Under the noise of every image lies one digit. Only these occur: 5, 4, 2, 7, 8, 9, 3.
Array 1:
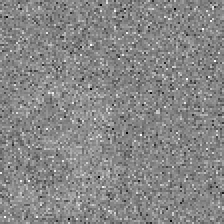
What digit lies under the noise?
3
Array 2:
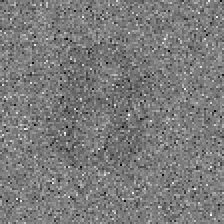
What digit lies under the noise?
8
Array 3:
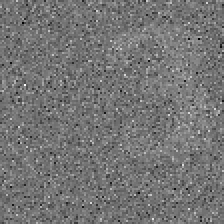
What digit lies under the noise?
3
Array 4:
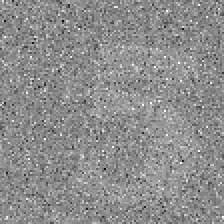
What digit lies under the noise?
5
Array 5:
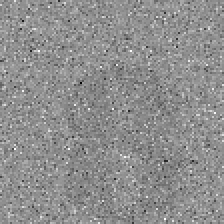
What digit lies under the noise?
8
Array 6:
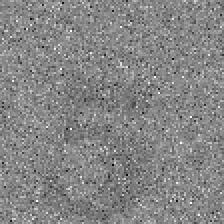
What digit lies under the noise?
5
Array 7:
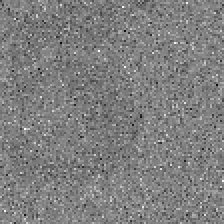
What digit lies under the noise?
5
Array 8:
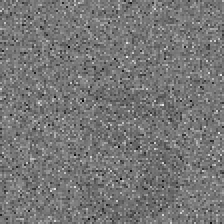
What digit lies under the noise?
5
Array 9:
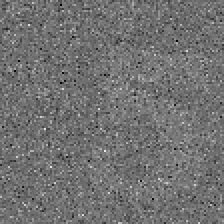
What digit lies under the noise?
5
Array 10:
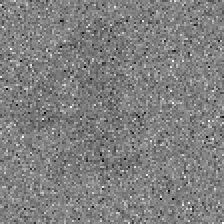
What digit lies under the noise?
4
